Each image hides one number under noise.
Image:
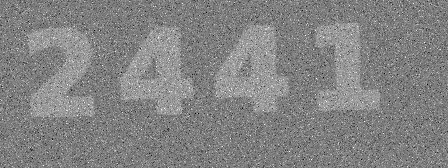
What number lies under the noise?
2441
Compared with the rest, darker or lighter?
lighter
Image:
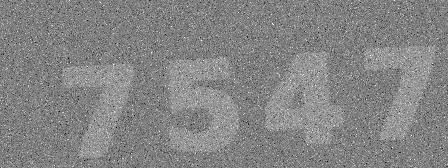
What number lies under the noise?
7547
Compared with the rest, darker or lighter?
lighter
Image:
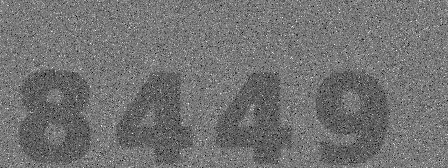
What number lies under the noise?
8449
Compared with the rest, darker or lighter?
darker
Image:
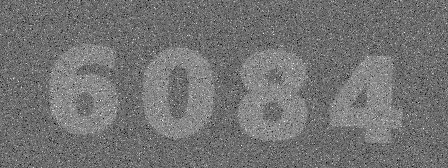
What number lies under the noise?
6084
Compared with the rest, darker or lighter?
lighter
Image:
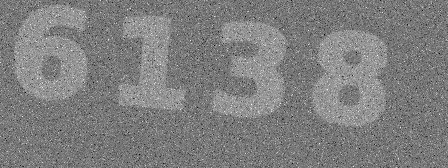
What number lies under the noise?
6138
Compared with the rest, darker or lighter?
lighter
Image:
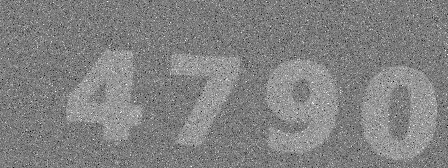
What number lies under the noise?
4790
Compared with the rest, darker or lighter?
lighter
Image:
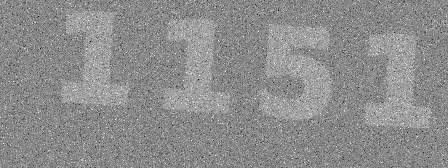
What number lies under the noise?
1151
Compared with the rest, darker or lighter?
lighter
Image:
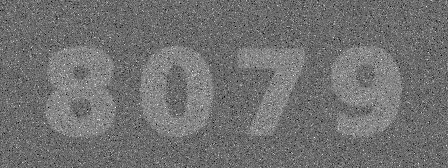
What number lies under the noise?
8079
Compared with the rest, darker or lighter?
lighter
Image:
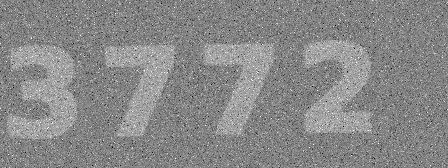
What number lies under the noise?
3772
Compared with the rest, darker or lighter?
lighter
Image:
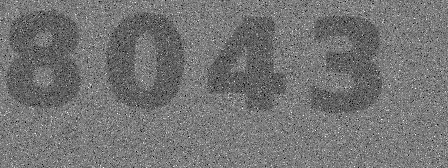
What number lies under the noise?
8043
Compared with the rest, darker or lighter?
darker
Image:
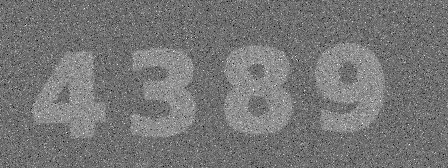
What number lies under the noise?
4389
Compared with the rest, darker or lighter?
lighter
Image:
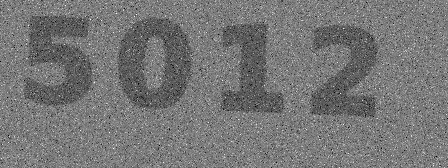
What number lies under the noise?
5012
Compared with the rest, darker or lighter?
darker
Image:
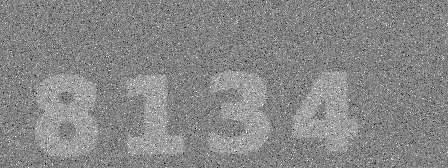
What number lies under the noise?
8134
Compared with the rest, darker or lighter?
lighter
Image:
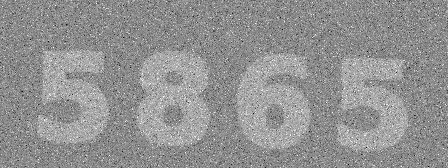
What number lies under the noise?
5865
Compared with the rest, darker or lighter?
lighter
